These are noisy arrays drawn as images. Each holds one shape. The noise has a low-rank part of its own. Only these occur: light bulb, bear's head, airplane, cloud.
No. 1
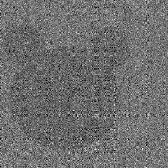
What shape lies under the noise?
bear's head
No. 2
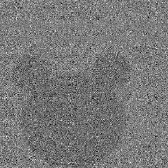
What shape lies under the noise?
bear's head
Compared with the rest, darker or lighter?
darker
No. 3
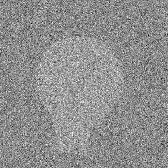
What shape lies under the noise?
light bulb
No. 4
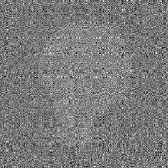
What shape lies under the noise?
light bulb
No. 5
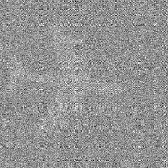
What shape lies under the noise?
airplane
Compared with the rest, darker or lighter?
lighter
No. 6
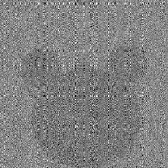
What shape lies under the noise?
bear's head
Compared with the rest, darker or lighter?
darker
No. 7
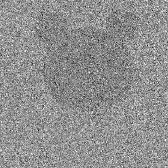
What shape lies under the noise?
bear's head
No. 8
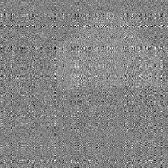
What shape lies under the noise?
cloud
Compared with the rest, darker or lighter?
lighter
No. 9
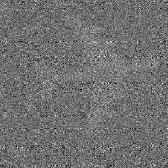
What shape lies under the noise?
airplane
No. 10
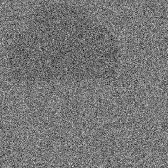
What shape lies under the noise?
cloud
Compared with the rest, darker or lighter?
darker
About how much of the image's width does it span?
two thirds
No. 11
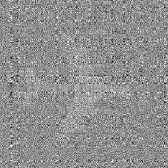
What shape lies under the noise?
airplane
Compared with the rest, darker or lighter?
lighter
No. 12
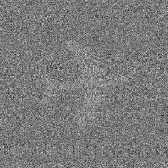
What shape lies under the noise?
airplane
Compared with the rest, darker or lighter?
lighter
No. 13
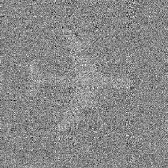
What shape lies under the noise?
airplane
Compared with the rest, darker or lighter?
lighter
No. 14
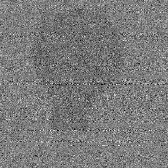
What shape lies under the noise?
light bulb
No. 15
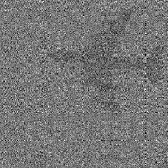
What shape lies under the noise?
airplane
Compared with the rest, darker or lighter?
darker
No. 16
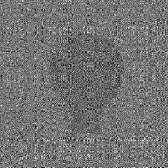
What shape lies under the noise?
light bulb
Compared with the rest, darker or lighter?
darker
